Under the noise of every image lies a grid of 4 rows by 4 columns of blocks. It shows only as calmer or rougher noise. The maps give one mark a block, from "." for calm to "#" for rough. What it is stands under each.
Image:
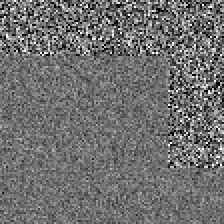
# # # #
. . . #
. . . #
. . . .
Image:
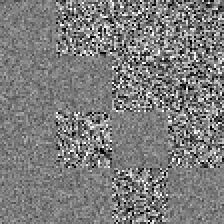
. # # #
. . # #
. # . #
. . # .
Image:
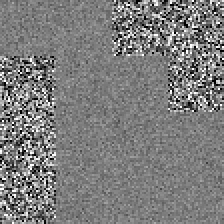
. . # #
# . . #
# . . .
# . . .
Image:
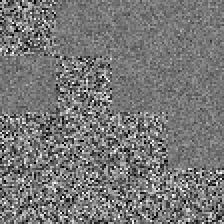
# . . .
. # . .
# # # .
# # # #
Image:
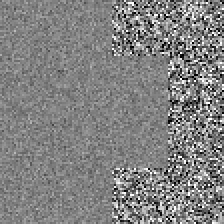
. . # #
. . . #
. . . #
. . # #
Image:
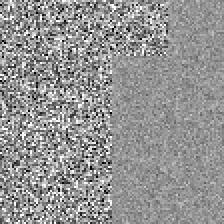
# # # .
# # . .
# # . .
# # . .
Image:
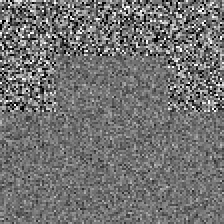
# # # #
# . . #
. . . .
. . . .
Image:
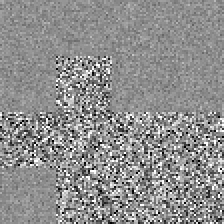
. . . .
. # . .
# # # #
. # # #
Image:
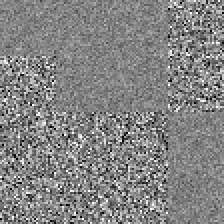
. . . #
# . . #
# # # .
# # # .
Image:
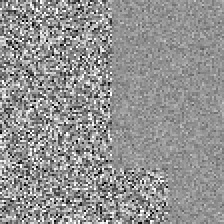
# # . .
# # . .
# # . .
# # # .
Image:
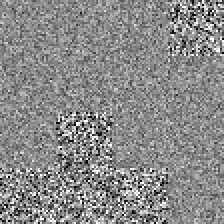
. . . #
. . . .
. # . .
# # # .
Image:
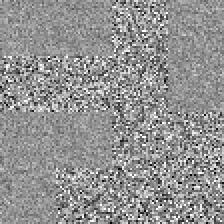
. . # .
# # # .
. . # #
. # # #
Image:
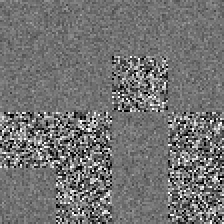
. . . .
. . # .
# # . #
. # . #
